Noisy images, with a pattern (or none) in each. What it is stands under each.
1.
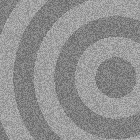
rings round one point
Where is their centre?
middle right
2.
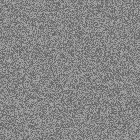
only noise
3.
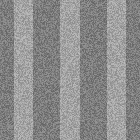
vertical stripes
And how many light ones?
3
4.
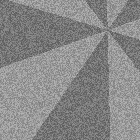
spokes from one point
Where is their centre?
top right
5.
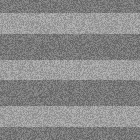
horizontal stripes
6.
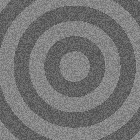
rings round one point
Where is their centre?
centre
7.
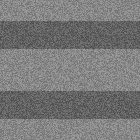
horizontal stripes
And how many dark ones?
2
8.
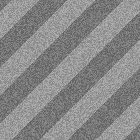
diagonal stripes
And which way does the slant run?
bottom left to top right
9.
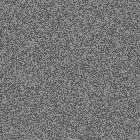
only noise
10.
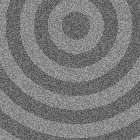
rings round one point
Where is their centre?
top middle
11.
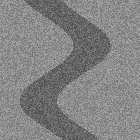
a wavy band
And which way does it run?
top to bottom
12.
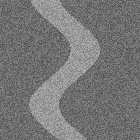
a wavy band
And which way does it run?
top to bottom
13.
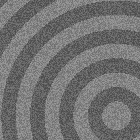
rings round one point
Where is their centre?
bottom right
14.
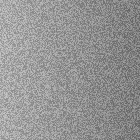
a smooth slope
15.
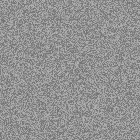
only noise
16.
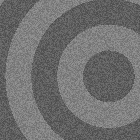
rings round one point
